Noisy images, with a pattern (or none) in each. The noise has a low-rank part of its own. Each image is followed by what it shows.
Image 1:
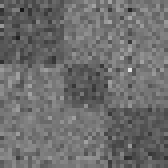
blocks along the diagonal
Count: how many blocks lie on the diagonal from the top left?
3
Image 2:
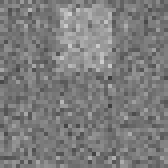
one block
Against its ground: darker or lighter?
lighter
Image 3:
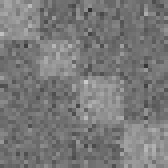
blocks along the diagonal
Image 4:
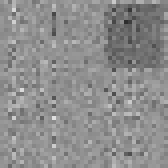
one block
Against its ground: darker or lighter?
darker
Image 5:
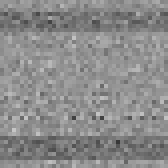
bands of rows
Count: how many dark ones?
2
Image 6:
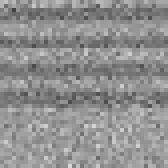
bands of rows
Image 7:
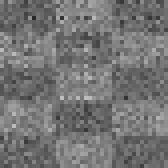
a checkerboard
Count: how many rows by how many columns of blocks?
5 by 3
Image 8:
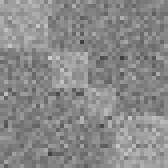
blocks along the diagonal
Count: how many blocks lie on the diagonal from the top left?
4
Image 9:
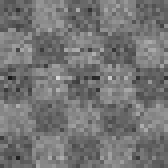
a checkerboard
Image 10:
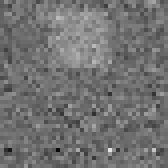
one block
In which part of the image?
top middle
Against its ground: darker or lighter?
lighter
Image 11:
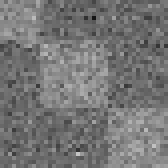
blocks along the diagonal
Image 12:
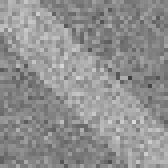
a diagonal band
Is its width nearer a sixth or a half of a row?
a half
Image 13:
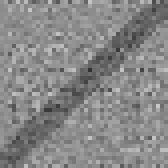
a diagonal band
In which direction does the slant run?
bottom left to top right
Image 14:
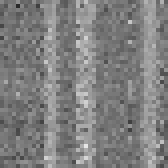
bands of columns
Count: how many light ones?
3
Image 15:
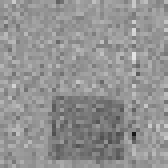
one block
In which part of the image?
bottom middle
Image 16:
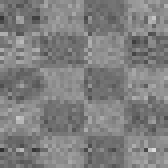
a checkerboard
